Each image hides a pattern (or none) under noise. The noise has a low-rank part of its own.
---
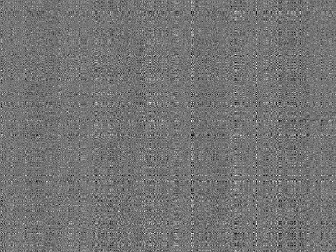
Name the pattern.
vertical stripes
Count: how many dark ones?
4
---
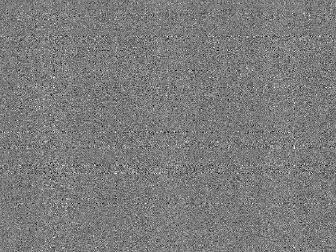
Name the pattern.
vertical stripes
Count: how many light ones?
3
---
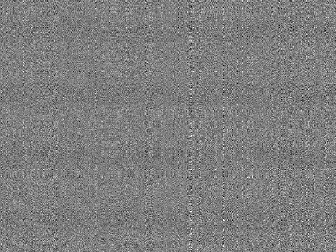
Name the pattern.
horizontal stripes
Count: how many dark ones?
4
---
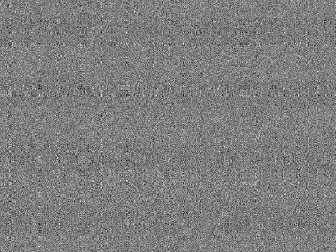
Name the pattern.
horizontal stripes
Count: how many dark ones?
4
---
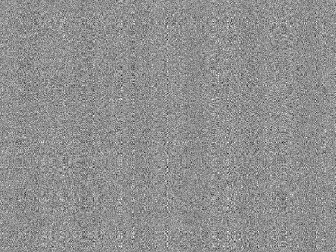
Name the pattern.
vertical stripes
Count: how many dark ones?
6
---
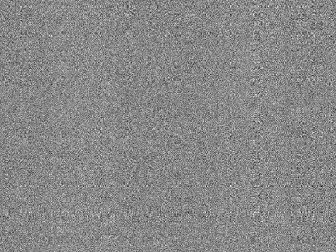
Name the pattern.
vertical stripes
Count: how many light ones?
2
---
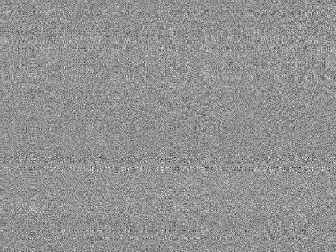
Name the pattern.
horizontal stripes
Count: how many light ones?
2
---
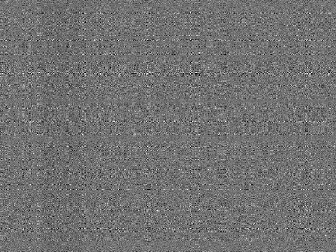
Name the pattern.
one vertical stripe
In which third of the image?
left
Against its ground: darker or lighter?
darker
